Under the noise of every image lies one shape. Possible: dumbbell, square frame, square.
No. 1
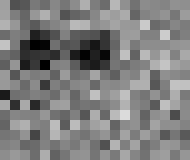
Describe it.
dark dumbbell
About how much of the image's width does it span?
half
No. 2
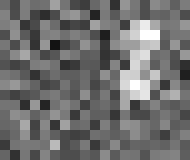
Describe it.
light dumbbell
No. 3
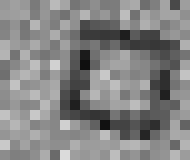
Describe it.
dark square frame
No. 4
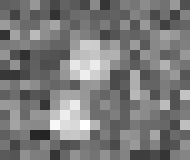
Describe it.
light dumbbell
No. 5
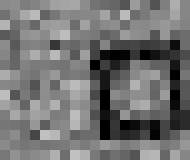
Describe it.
dark square frame
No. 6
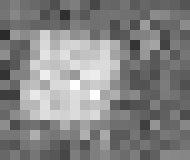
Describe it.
light square
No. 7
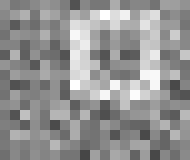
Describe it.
light square frame
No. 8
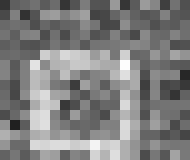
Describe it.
light square frame
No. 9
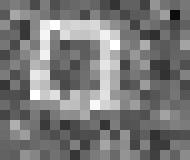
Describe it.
light square frame
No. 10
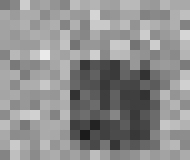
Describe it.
dark square
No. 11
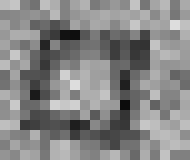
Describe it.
dark square frame
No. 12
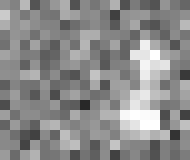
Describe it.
light dumbbell
